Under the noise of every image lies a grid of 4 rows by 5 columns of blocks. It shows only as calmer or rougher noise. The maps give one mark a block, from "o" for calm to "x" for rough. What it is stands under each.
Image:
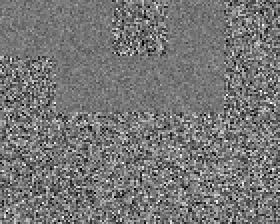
ooxox
xooox
xxxxx
xxxxx
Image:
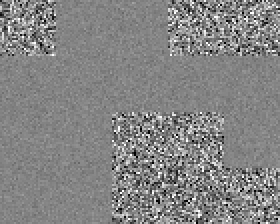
xooxx
ooooo
ooxxo
ooxxx
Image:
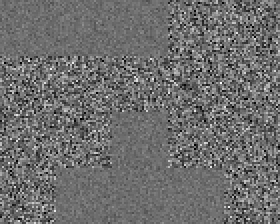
oooxx
xxxxx
xxoxx
xooox
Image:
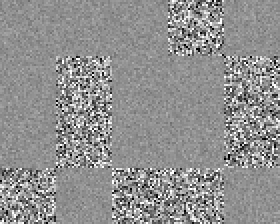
oooxo
oxoox
oxoox
xoxxo
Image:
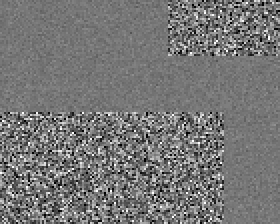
oooxx
ooooo
xxxxo
xxxxo
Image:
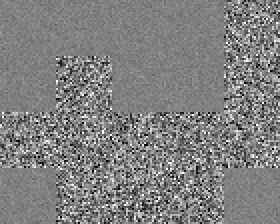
oooox
oxoox
xxxxx
oxxxo
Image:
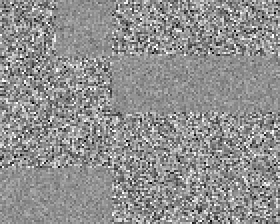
xoxxx
xxooo
xxxxx
ooxxx
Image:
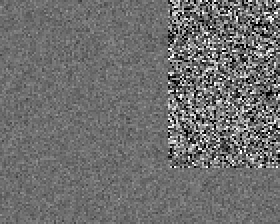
oooxx
oooxx
oooxx
ooooo
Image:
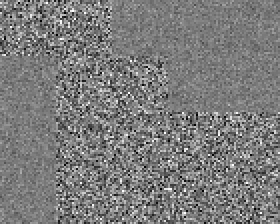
xxooo
oxxoo
oxxxx
oxxxx
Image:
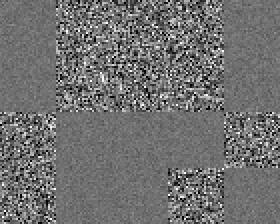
oxxxo
oxxxo
xooox
xooxo
